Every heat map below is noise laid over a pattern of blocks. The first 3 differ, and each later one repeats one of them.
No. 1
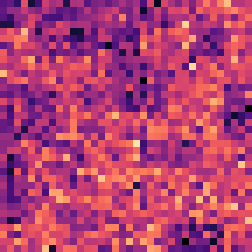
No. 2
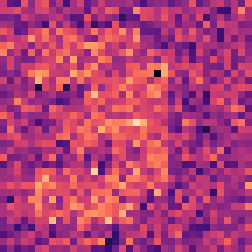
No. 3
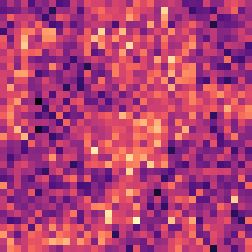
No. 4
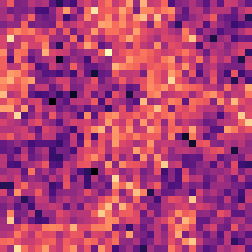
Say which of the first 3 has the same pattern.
3
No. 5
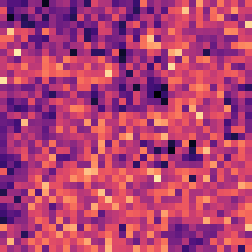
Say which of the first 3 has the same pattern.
1
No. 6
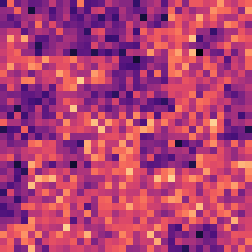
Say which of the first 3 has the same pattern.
1
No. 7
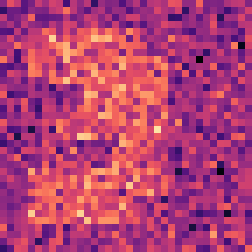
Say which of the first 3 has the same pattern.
2
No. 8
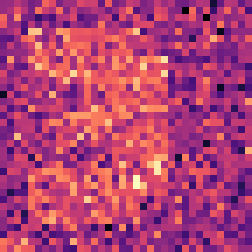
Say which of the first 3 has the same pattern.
2
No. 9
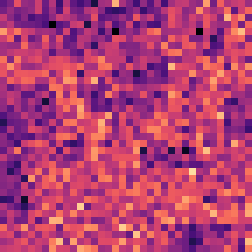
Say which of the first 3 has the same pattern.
1
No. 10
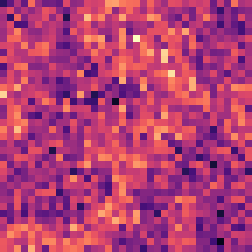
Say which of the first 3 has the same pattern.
3
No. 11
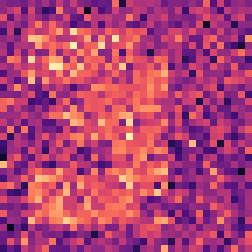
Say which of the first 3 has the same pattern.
2
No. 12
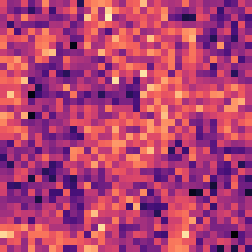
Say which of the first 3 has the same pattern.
3
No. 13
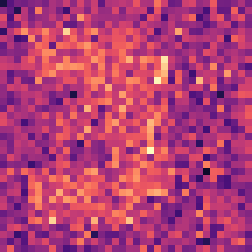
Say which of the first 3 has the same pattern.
2
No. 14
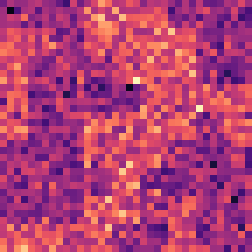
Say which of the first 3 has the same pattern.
3
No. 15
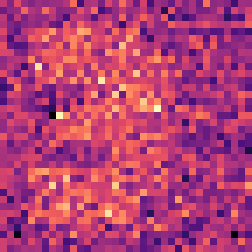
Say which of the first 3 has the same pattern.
2
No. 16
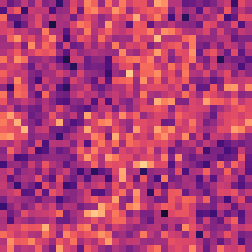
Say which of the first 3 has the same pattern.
3
